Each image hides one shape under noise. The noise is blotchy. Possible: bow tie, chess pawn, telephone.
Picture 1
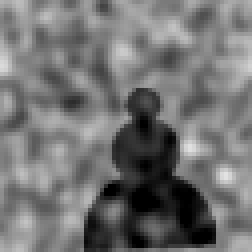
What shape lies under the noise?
chess pawn
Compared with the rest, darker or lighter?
darker
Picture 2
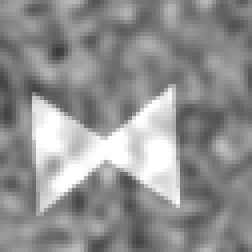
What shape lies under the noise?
bow tie
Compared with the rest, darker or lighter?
lighter
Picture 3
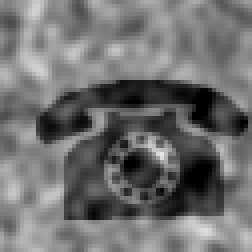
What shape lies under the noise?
telephone
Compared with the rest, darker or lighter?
darker
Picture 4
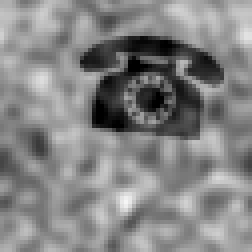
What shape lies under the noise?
telephone
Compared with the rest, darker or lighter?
darker
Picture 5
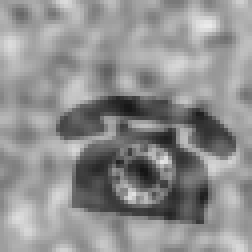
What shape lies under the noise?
telephone
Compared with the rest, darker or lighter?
darker
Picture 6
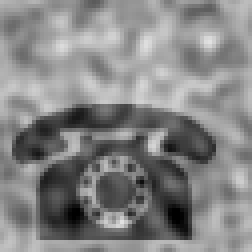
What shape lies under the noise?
telephone
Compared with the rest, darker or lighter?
darker
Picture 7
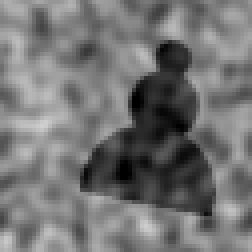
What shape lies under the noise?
chess pawn
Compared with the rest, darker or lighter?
darker
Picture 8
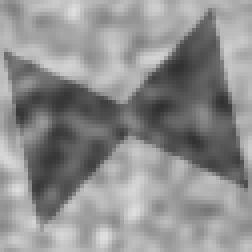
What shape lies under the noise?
bow tie
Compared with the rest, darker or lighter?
darker
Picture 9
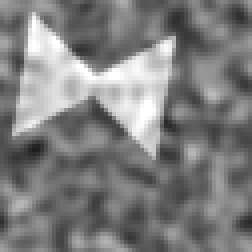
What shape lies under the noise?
bow tie
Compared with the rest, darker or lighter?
lighter
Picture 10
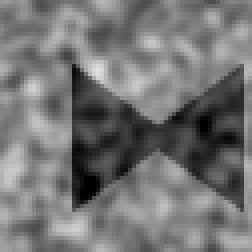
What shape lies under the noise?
bow tie
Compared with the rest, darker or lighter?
darker
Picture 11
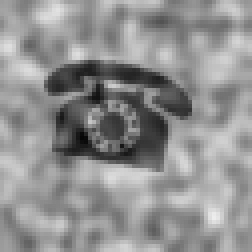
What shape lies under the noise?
telephone
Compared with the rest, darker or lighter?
darker
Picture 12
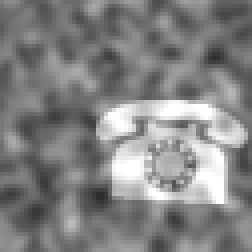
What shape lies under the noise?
telephone
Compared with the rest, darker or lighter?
lighter
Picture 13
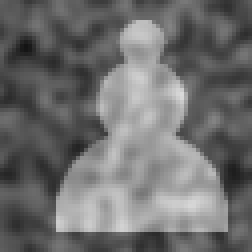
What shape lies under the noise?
chess pawn
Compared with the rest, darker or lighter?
lighter
